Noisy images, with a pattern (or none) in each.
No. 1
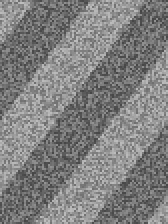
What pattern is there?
diagonal stripes
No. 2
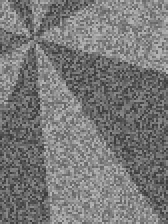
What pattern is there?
spokes from one point
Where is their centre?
top left
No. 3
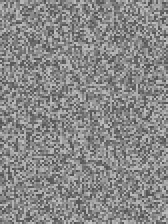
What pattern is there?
only noise
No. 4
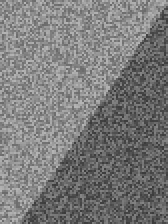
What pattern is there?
a sharp edge
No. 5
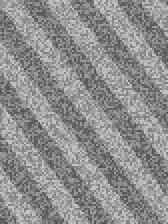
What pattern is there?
diagonal stripes
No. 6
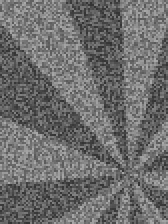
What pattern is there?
spokes from one point
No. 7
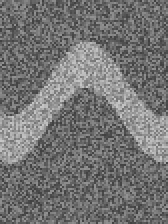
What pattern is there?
a wavy band
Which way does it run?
left to right
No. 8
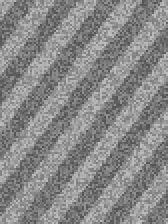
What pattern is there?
diagonal stripes
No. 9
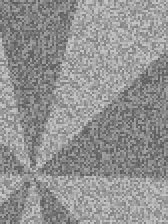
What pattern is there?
spokes from one point
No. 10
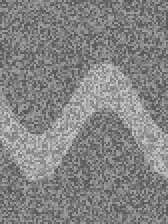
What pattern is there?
a wavy band
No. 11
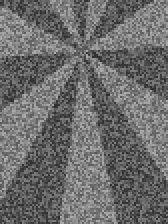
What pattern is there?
spokes from one point
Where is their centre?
top middle
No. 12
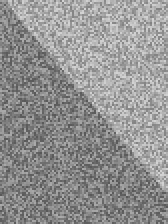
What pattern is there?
a sharp edge
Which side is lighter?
top right
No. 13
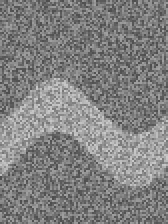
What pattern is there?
a wavy band
